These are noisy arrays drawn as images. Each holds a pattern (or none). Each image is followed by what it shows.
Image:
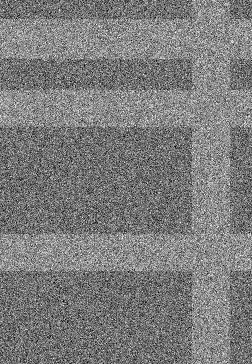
bands of rows crossing bands of columns
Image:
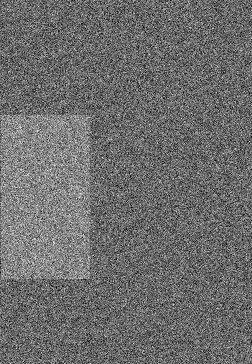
one block
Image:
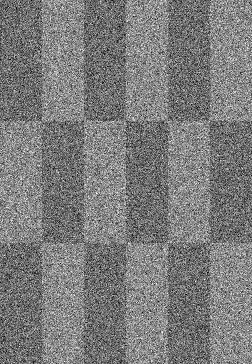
a checkerboard
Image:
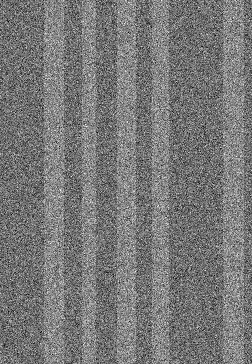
bands of columns
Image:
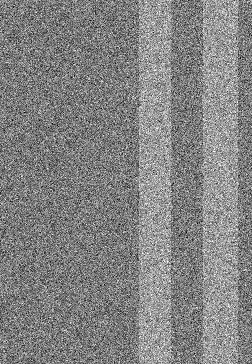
bands of columns
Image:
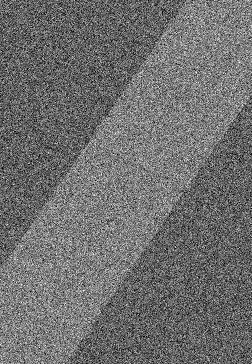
a diagonal band
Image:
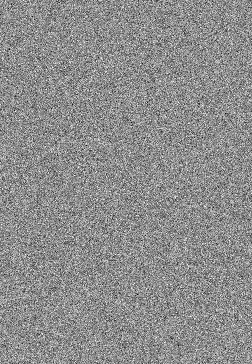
only noise
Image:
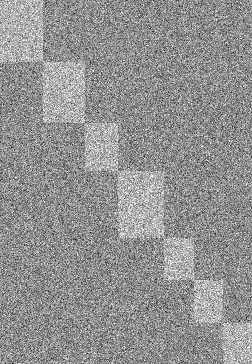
blocks along the diagonal
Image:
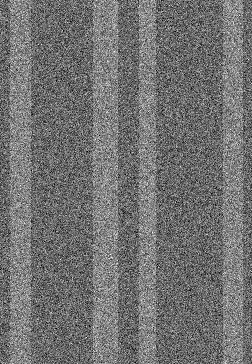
bands of columns
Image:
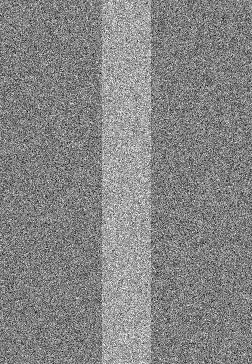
one band of columns
